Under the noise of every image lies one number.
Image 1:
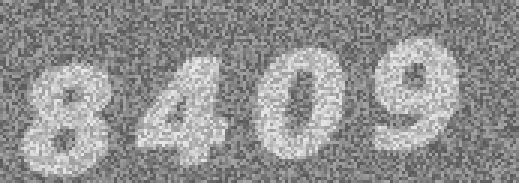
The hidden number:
8409
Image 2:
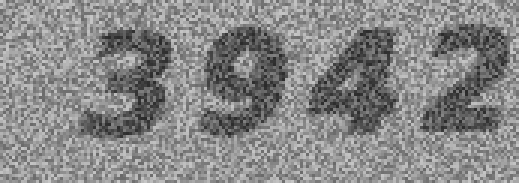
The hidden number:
3942
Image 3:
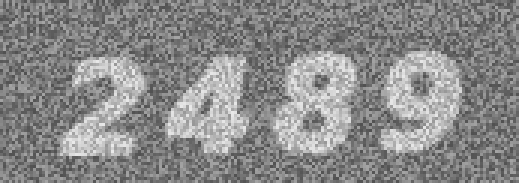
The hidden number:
2489
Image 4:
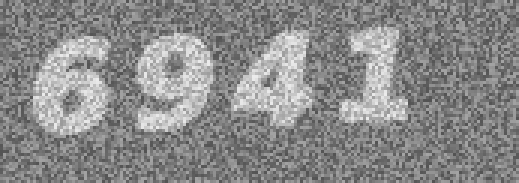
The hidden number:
6941
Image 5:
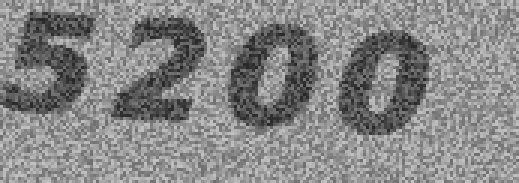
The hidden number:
5200
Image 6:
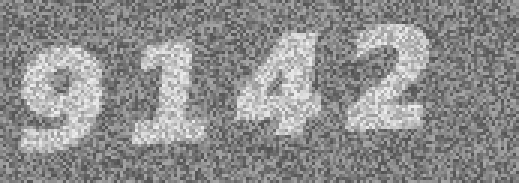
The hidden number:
9142
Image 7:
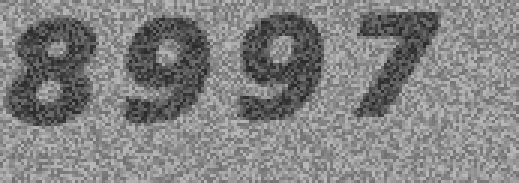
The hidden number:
8997
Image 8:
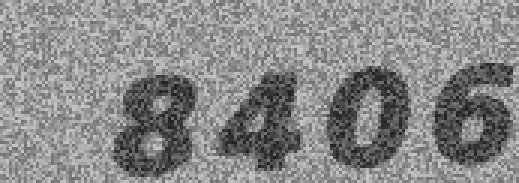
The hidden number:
8406
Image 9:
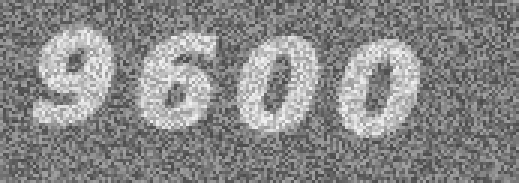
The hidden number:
9600
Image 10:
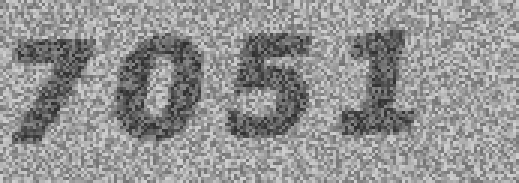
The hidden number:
7051
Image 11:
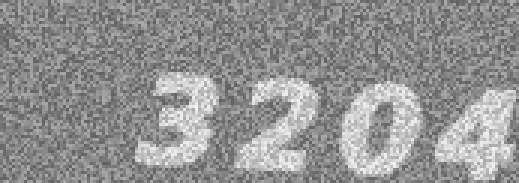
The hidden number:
3204
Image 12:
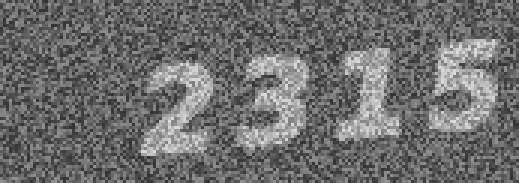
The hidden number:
2315
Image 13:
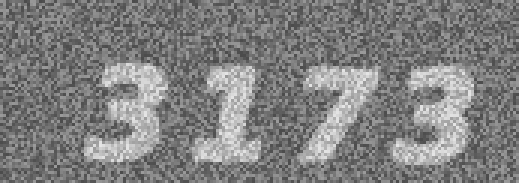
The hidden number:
3173
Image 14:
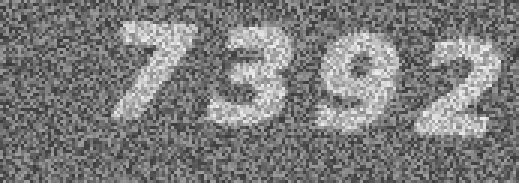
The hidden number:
7392
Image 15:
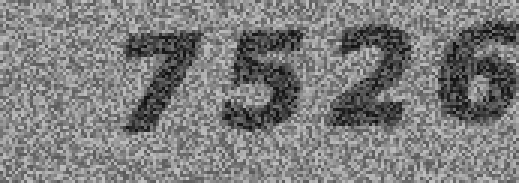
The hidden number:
7526
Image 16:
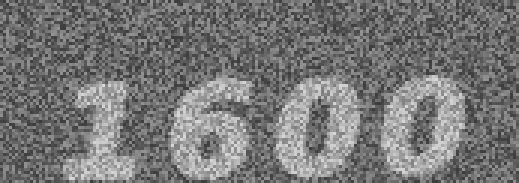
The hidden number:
1600
